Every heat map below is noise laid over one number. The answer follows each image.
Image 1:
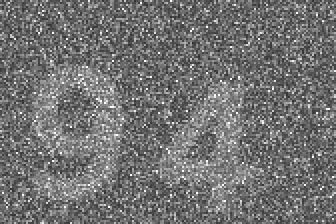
94
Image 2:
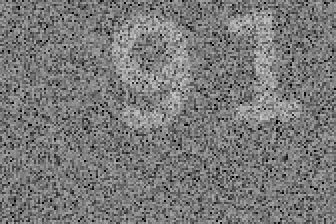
91
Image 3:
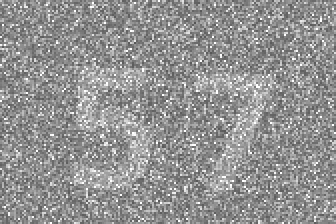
57
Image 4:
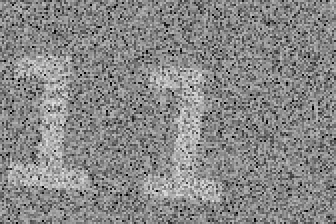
11
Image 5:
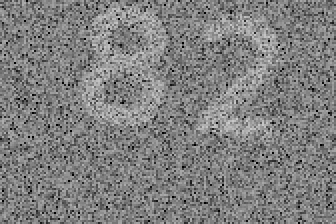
82
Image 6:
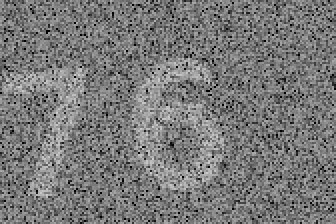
76
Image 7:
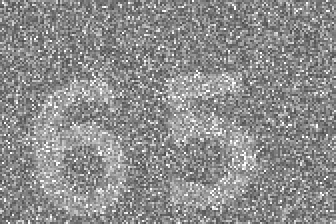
65
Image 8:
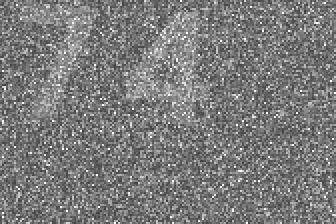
74
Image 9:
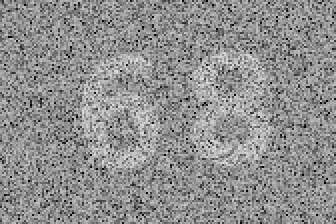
68
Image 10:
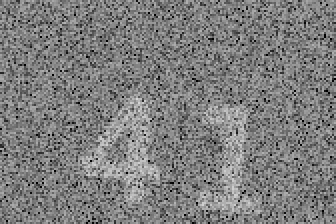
41
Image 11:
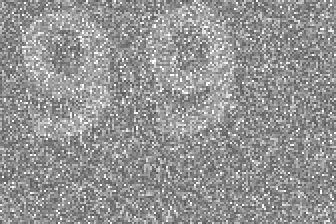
99
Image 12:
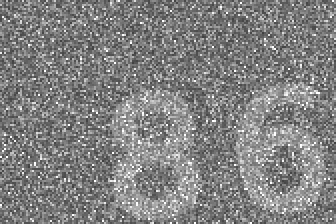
86
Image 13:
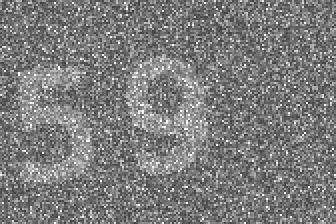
59
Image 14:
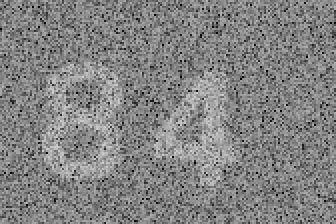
84
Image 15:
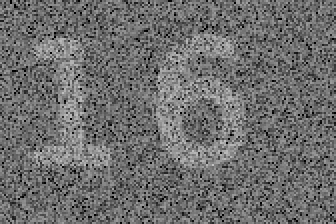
16
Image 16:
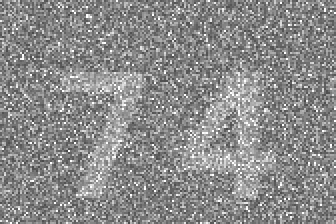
74
